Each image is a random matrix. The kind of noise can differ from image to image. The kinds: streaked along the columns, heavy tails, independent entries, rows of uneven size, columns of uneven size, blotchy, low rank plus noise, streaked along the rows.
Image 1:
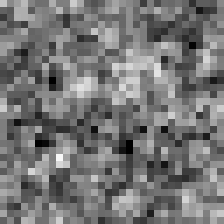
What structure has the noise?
blotchy
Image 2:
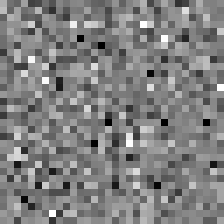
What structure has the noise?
heavy tails
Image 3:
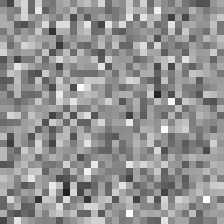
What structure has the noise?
low rank plus noise
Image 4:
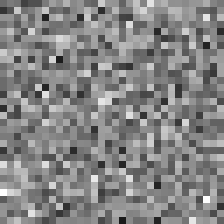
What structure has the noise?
independent entries
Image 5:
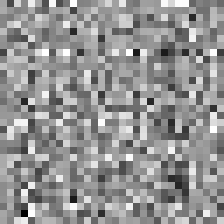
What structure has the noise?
low rank plus noise
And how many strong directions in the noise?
three or four
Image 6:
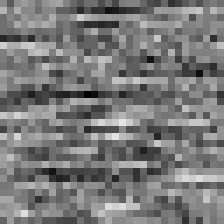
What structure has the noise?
streaked along the rows
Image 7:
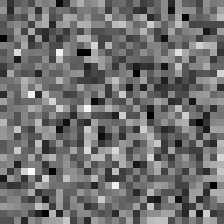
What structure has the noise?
independent entries
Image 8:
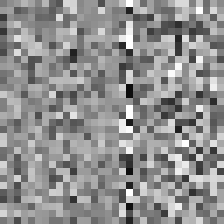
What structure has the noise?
columns of uneven size
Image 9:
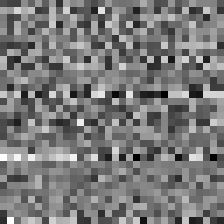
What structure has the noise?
rows of uneven size
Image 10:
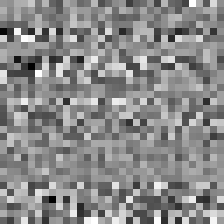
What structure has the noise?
rows of uneven size
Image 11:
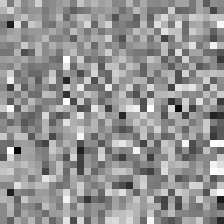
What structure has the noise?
low rank plus noise
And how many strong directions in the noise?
three or four
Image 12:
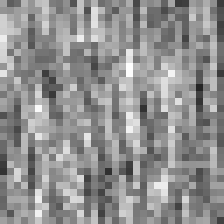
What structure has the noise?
streaked along the columns
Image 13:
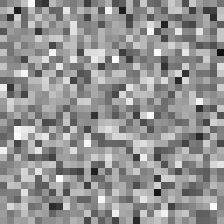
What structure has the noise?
independent entries
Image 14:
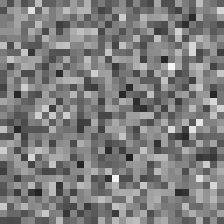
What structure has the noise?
independent entries
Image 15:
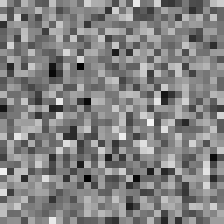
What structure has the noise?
low rank plus noise
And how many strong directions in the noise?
five to eight
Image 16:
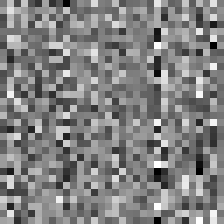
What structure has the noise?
columns of uneven size
